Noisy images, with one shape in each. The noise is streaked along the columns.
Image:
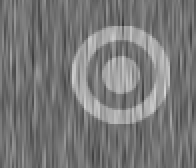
light bullseye
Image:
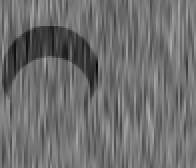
dark crescent
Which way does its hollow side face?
down
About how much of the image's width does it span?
half
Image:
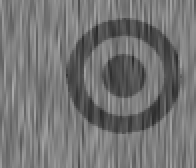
dark bullseye
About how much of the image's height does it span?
two thirds
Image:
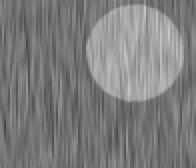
light disc
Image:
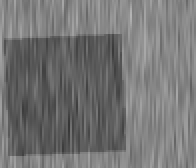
dark square
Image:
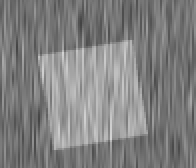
light square
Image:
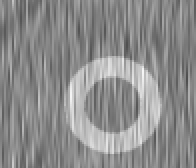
light ring
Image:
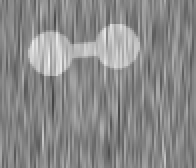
light dumbbell
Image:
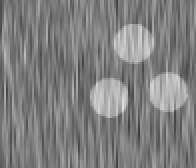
light three dots
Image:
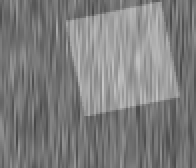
light square
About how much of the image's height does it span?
two thirds
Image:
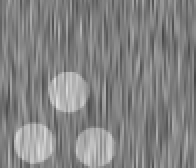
light three dots
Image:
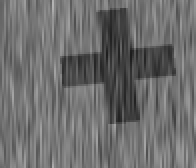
dark cross
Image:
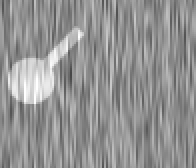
light lollipop
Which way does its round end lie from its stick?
down and left
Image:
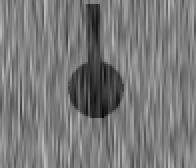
dark lollipop
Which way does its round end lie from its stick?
down
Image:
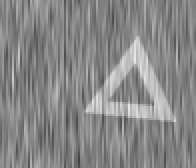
light triangle frame
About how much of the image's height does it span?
half
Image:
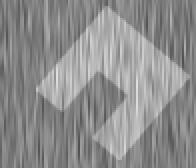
light square with a notch
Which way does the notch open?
down and left
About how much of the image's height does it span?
nearly all
